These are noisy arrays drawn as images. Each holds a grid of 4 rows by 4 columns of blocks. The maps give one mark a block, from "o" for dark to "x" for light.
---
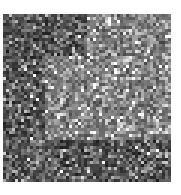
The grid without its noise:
o o x x
o x x x
o x x x
o o o o
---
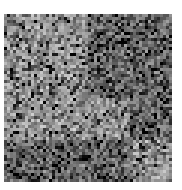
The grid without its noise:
x x o o
x x o o
x x x o
o o o x
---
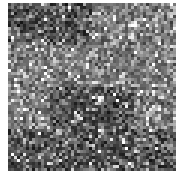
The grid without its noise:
o o x x
x x x x
x o o x
o o o o
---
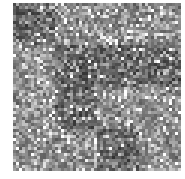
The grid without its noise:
o x x x
x o o o
x o x x
x x o x
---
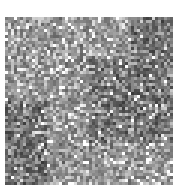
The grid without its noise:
x x x o
x x o o
o x o o
o x x x
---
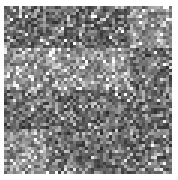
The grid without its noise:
o o o x
x x x o
o o o o
x o o o
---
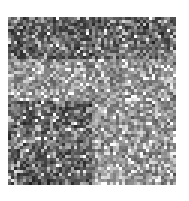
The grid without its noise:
o o o o
x x x x
o o x x
o o x x
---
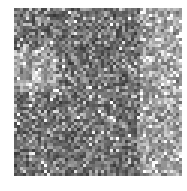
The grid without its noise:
o o o x
x o o x
o o o x
o o o x
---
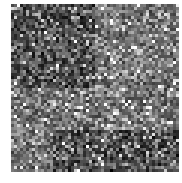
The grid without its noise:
o o x x
o o x x
x x x x
x o o o
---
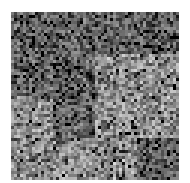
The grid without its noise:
o o o o
o o x x
x o x x
x x x o
